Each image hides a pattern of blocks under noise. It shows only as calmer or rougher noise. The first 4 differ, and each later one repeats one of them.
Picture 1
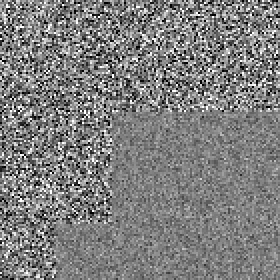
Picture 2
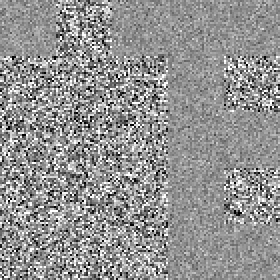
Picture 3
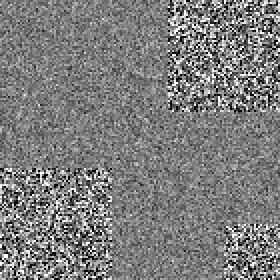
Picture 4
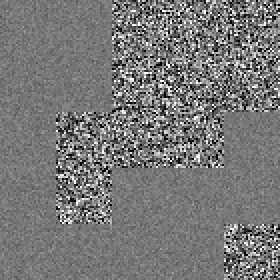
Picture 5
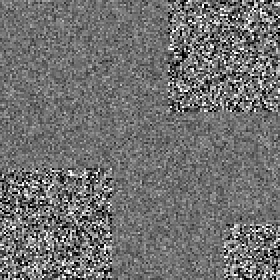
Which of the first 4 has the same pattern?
3
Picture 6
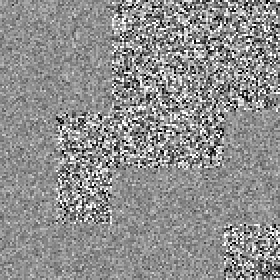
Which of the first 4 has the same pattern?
4
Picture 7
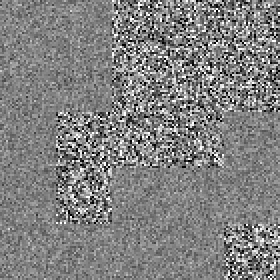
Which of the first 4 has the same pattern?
4
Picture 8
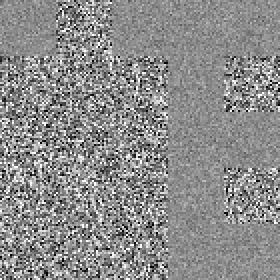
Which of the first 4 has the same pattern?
2
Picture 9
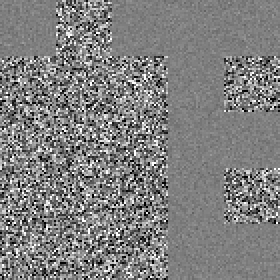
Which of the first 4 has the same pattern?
2
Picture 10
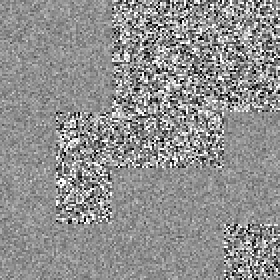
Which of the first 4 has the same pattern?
4
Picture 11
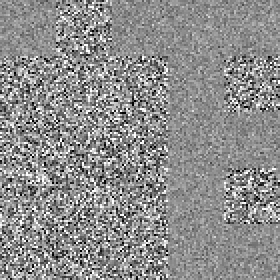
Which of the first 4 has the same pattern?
2
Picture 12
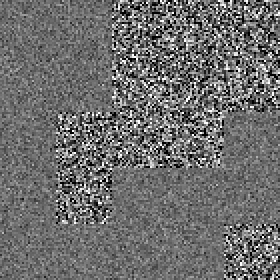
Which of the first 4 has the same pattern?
4
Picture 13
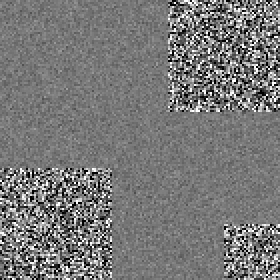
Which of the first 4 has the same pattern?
3
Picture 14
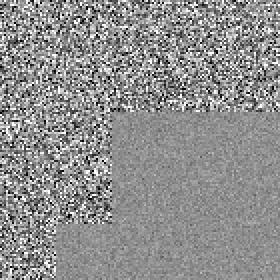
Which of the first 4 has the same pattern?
1
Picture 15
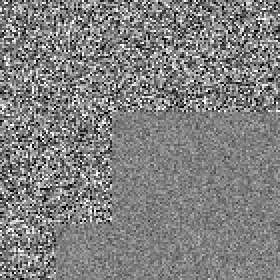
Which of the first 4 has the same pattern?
1
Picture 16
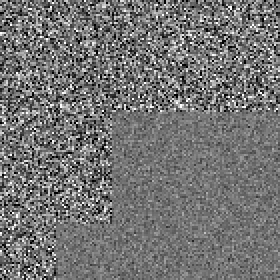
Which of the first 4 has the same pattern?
1
